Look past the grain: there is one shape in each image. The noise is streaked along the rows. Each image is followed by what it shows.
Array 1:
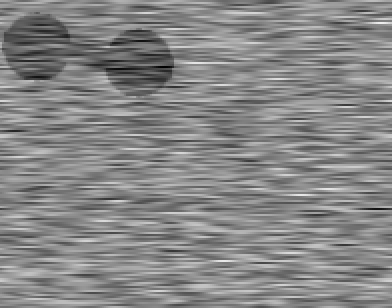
dumbbell
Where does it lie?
top left
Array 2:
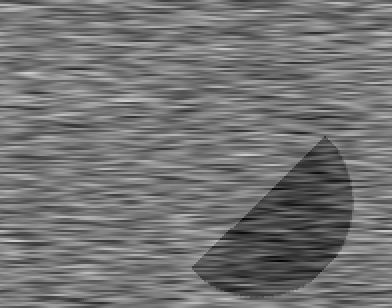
half disc
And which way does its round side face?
down and right
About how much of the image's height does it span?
half
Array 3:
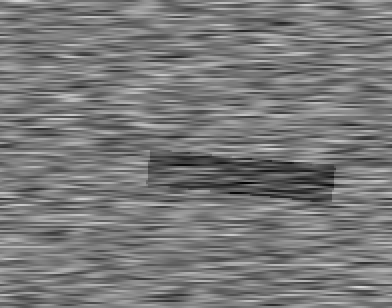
bar
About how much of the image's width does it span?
half
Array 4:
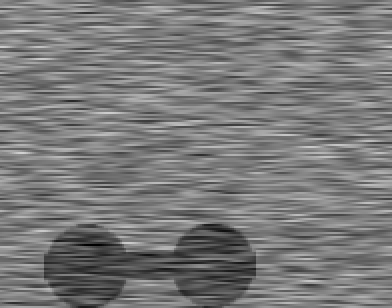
dumbbell
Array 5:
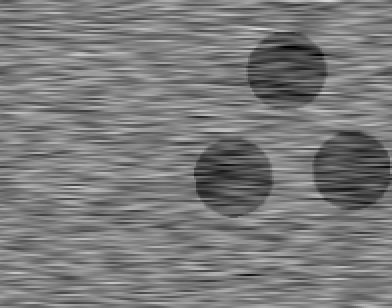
three dots
